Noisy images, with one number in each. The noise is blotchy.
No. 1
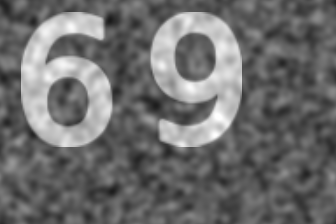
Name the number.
69
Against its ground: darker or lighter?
lighter
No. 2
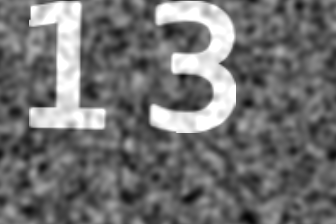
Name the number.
13
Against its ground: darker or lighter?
lighter
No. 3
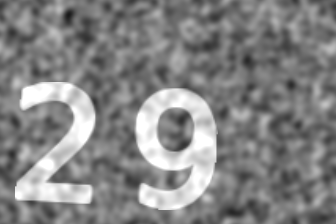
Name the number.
29
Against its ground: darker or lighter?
lighter
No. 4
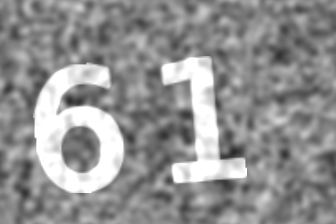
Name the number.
61
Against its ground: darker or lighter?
lighter
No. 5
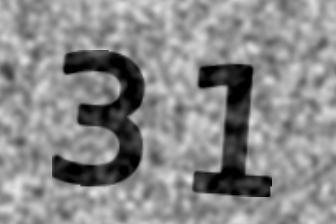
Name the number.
31
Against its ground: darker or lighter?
darker
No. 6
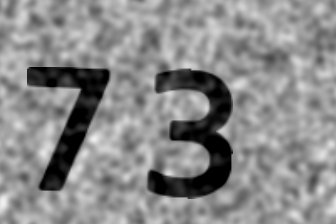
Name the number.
73
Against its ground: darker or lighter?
darker
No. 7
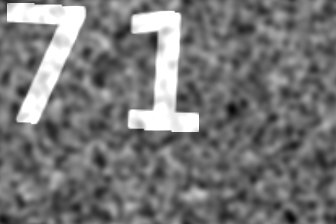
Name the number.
71
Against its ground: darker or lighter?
lighter
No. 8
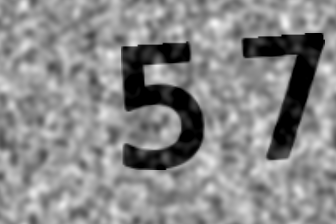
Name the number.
57
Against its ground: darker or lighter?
darker
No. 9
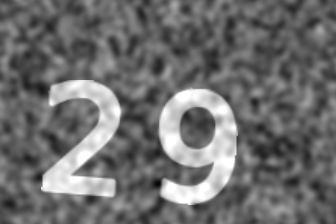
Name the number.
29
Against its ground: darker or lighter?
lighter
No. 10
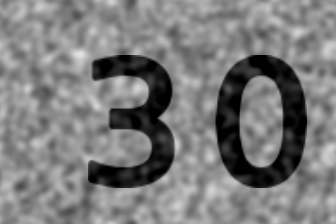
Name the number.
30
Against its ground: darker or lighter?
darker
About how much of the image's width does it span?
two thirds
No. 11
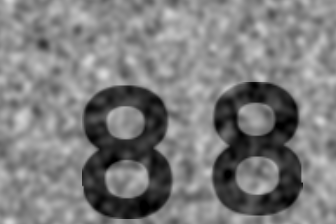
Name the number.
88
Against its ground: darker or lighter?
darker
